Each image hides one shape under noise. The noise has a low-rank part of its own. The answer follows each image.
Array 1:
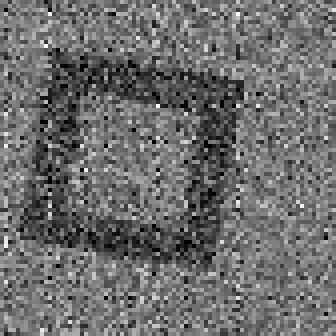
square frame
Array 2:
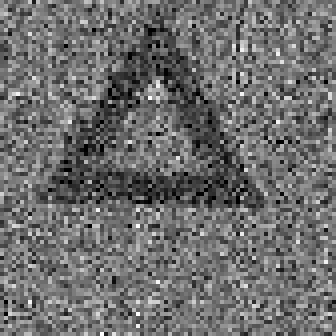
triangle frame
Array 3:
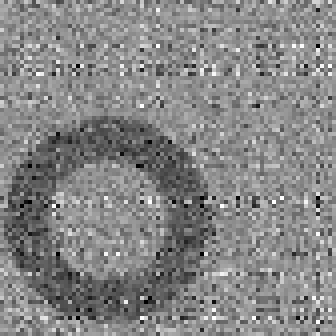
ring
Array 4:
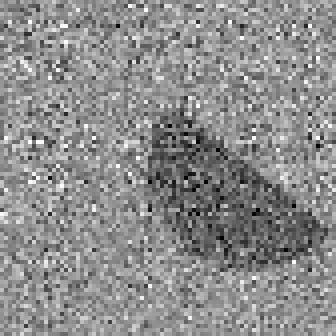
half disc
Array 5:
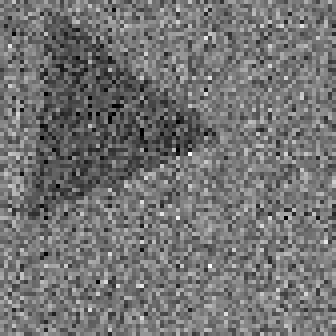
triangle
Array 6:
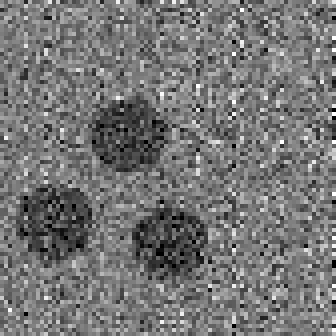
three dots
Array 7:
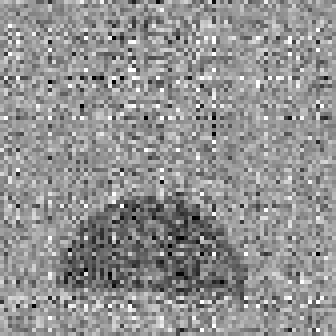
half disc
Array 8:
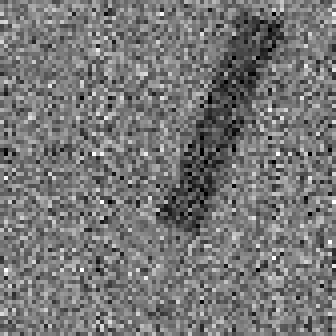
bar
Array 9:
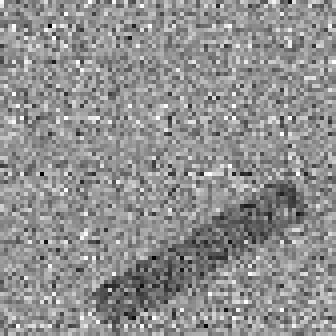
bar
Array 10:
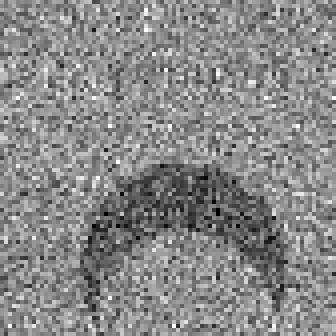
crescent
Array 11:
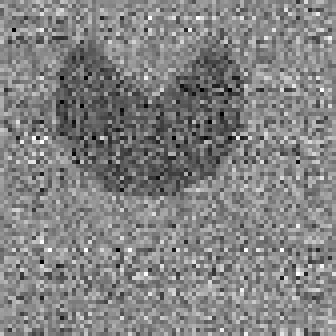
disc with a wedge cut out
